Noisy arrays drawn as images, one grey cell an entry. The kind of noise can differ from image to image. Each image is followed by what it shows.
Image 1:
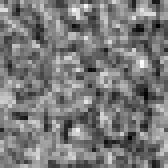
blotchy
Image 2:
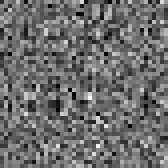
low rank plus noise
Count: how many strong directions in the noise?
five to eight
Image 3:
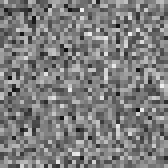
independent entries
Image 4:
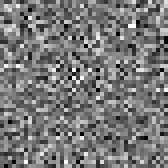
low rank plus noise
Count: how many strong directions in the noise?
five to eight
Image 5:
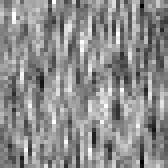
streaked along the columns
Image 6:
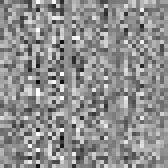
columns of uneven size
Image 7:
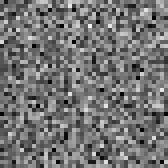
independent entries
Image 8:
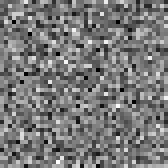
independent entries
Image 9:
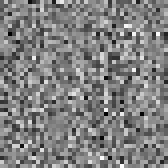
low rank plus noise
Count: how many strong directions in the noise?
five to eight
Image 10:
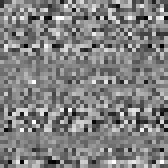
rows of uneven size
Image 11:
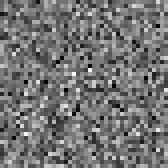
independent entries
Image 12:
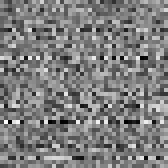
rows of uneven size
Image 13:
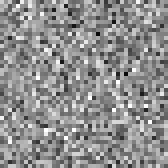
independent entries
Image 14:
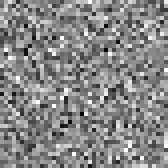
independent entries
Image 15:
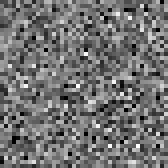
independent entries
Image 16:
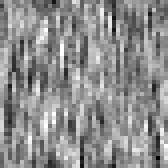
streaked along the columns
